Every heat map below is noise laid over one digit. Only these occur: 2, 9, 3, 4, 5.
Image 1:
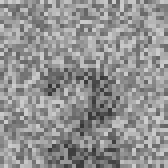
2
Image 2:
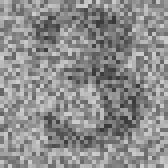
3
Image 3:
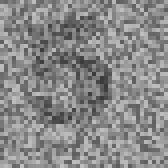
5
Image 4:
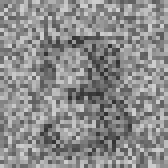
3
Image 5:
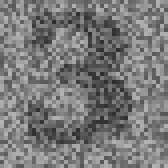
3
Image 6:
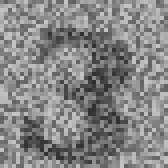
3
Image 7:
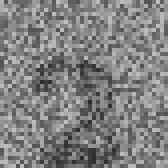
2
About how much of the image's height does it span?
two thirds
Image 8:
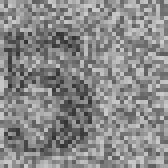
5
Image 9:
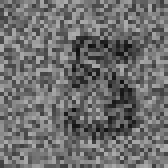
5
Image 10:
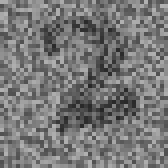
2
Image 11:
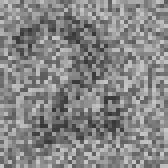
2
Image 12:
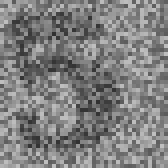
5
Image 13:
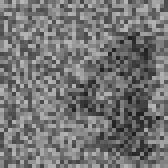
4
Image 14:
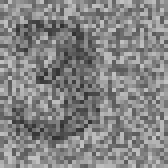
3
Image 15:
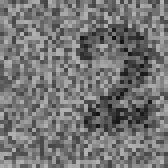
2
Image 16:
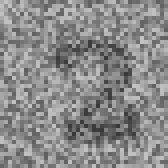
2
